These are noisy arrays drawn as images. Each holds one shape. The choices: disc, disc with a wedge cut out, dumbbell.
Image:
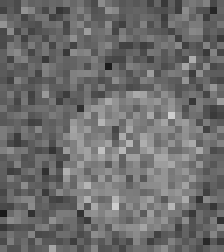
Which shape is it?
disc
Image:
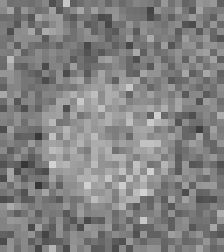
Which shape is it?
disc
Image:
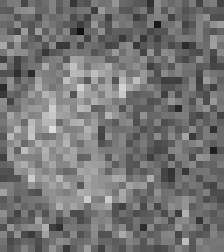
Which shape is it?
disc with a wedge cut out
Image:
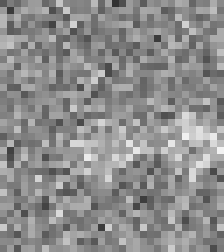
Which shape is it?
dumbbell
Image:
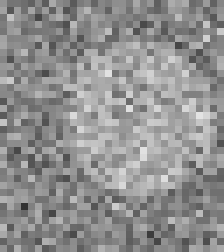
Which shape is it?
disc
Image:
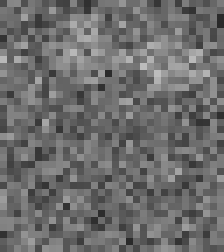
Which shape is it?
dumbbell
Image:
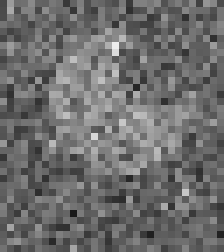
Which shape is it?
disc with a wedge cut out
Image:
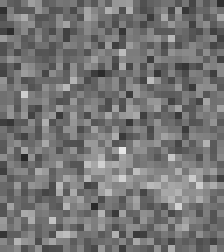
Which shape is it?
dumbbell
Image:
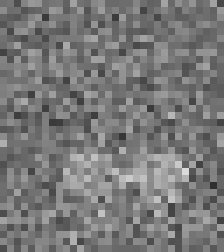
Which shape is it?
dumbbell
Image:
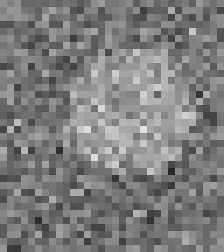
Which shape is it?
disc
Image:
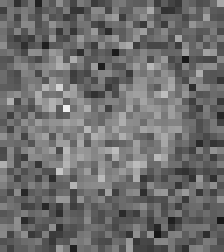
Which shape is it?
disc with a wedge cut out
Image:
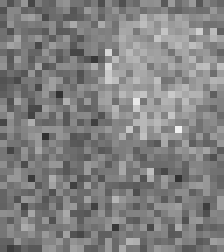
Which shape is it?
disc
